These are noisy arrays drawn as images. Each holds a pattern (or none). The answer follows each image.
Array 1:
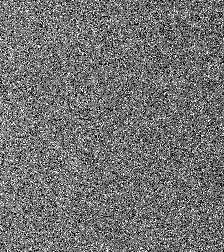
a smooth slope
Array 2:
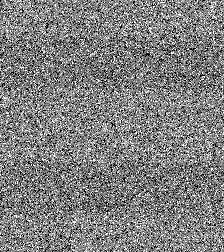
horizontal stripes
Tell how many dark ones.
2
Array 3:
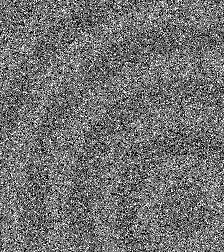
rings round one point
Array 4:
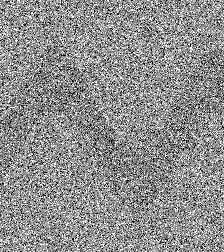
a wavy band
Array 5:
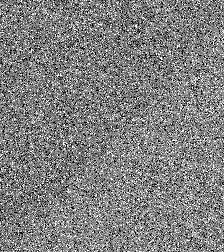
a sharp edge
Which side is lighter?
bottom right
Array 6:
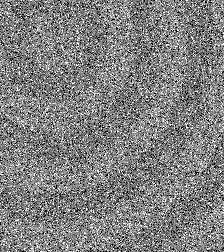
rings round one point
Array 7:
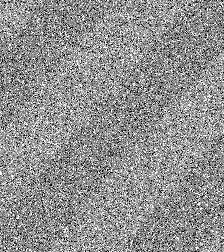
diagonal stripes
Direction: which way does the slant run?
bottom left to top right
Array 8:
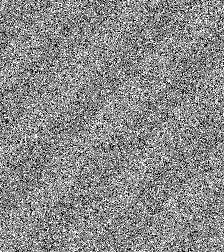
diagonal stripes
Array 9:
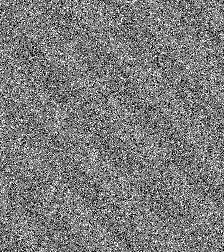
diagonal stripes
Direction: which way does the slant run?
top left to bottom right
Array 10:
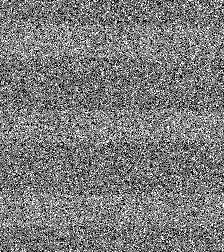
horizontal stripes
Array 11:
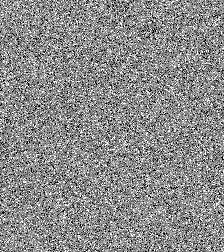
only noise
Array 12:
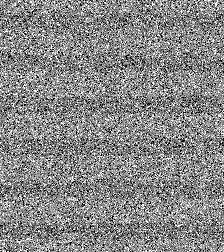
horizontal stripes
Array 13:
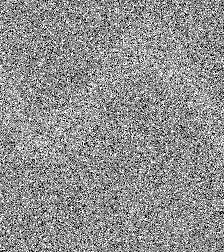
a wavy band
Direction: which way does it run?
left to right
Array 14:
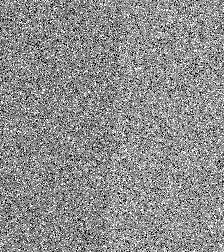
a sharp edge
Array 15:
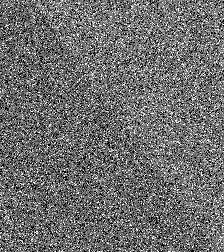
a sharp edge
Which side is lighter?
top right
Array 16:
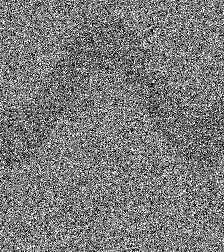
a wavy band
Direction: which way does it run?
left to right
